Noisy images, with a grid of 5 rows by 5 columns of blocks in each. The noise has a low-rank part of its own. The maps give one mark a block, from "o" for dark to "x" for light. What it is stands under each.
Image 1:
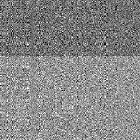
ooooo
ooooo
xxxxx
xxxxx
xxxxx
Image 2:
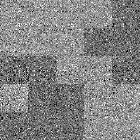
xxxxo
xxxoo
ooxxo
xooxx
oooxx
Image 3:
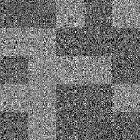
ooxox
xxooo
oxxxo
xxoox
oxooo
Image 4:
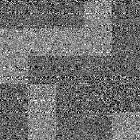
oooxo
xxxxo
xoooo
oxooo
oxoox
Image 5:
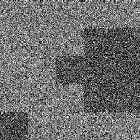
xxxxx
xxxoo
xxooo
xxxoo
oxxxx
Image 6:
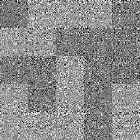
oxxxo
xxooo
ooxoo
xoxox
xxxox
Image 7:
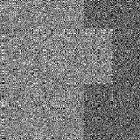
xxxoo
xxxxo
xxxxo
xxxoo
xxxoo
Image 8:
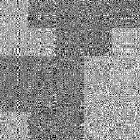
xoooo
xxoox
oooxx
oooxx
xooxx
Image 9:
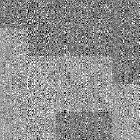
ooooo
xoooo
xxxxo
xxxxx
xxoox
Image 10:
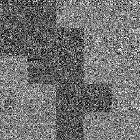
ooxxx
oooxx
xooxx
xxoox
xxoxx
